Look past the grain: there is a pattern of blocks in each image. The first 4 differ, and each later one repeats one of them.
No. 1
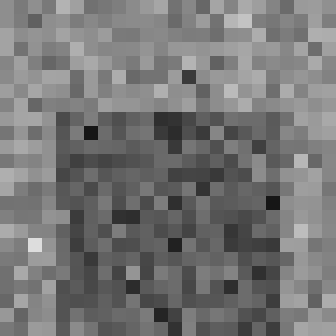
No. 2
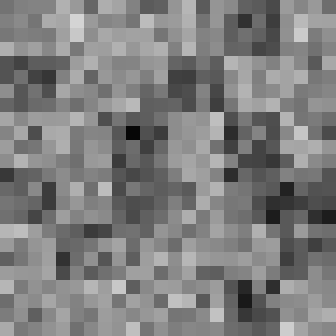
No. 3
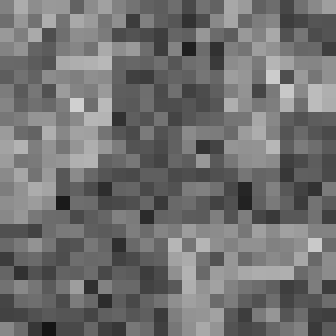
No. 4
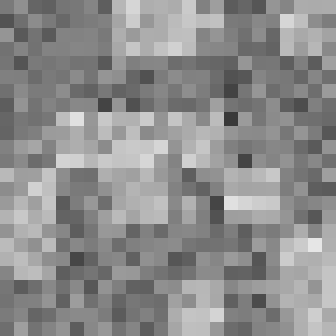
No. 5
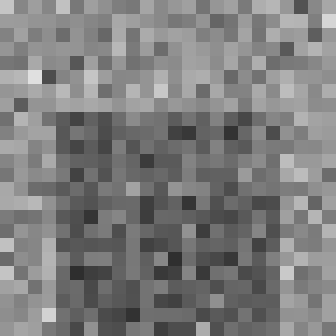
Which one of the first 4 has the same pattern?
1
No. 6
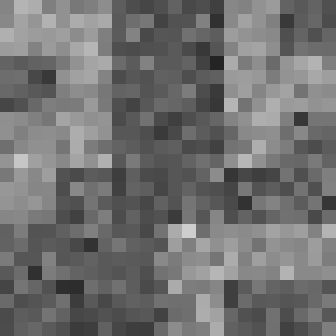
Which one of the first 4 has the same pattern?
3
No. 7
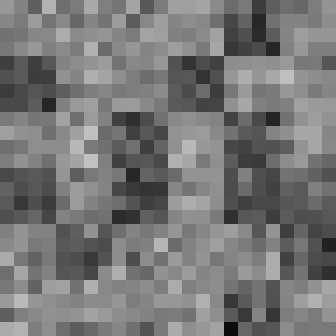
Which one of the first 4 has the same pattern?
2
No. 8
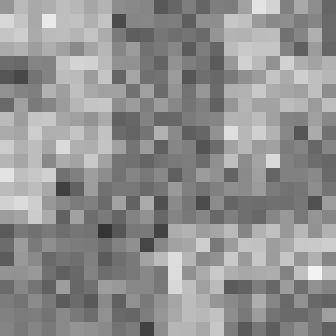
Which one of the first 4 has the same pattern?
3
